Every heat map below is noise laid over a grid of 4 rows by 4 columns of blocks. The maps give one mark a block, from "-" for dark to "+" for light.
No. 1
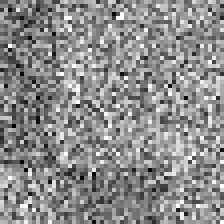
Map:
- + + +
- + + +
- + + +
+ - - +
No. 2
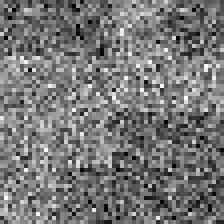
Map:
- - + -
+ + + +
+ + - -
+ - - -
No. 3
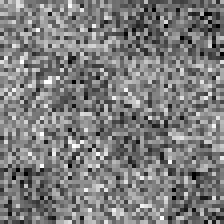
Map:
+ + - -
+ - + +
+ + - +
- + + -
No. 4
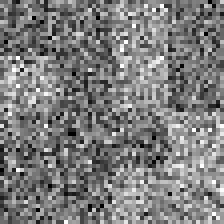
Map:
- - + -
+ - + -
- - - +
- - + +
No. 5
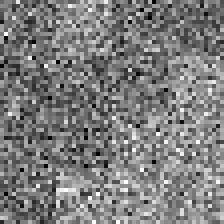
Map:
- + - -
- - - +
- - + +
- + + +
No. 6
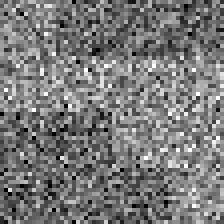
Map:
+ - - -
+ + + +
- - + +
- - - +
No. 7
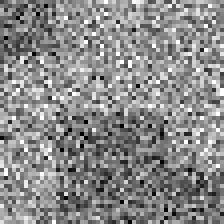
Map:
- + + +
+ + + +
+ - - +
+ - - -
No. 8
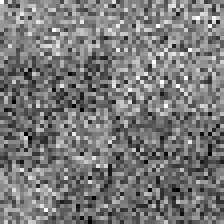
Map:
+ + + +
- - + +
- + - -
+ - - -
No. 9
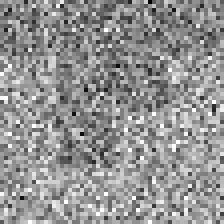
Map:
- - - -
+ - - +
+ - + +
+ + + +
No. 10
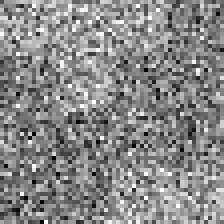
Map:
+ + + -
- + - -
- - - -
- - + +
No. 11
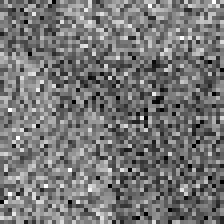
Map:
- + + +
+ - - -
+ + - -
+ + - -
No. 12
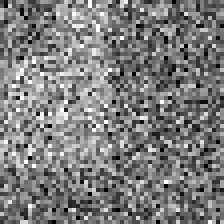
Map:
- + - -
+ + - -
+ + - -
- - - -
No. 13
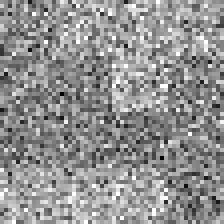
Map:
- + + +
- - + -
- - - -
+ + + -
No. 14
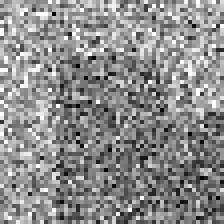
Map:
+ + + +
+ - - +
+ - - -
+ - - -
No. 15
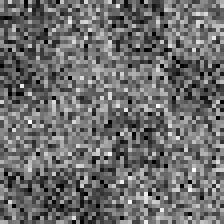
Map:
- + - +
- + + -
+ + - +
- - + +
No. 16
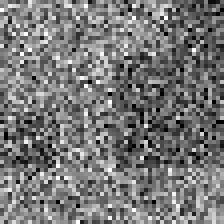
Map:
+ + + -
+ + - -
- + - -
+ + + +
